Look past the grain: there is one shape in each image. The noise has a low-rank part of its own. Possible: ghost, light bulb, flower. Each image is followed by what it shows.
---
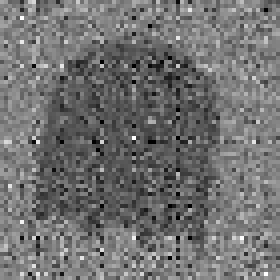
dark ghost
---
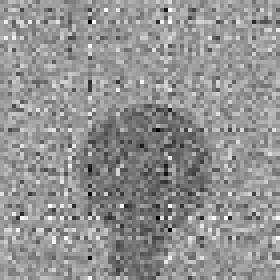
dark light bulb
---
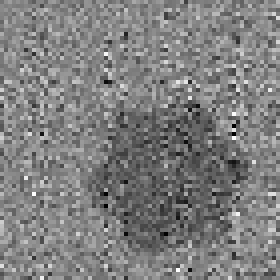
dark flower
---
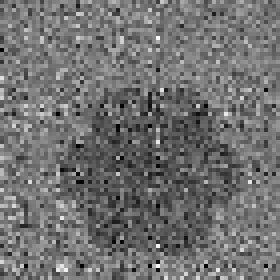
dark flower
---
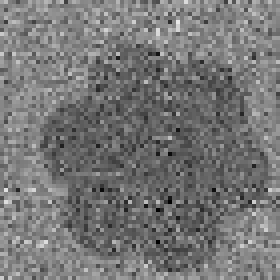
dark flower
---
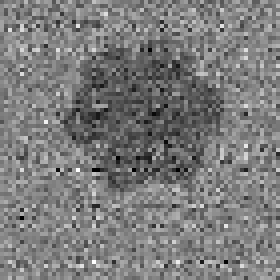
dark flower
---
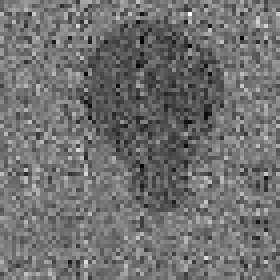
dark light bulb
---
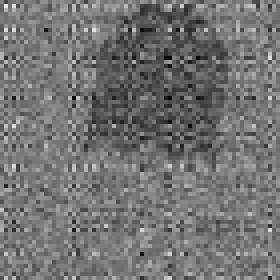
dark ghost
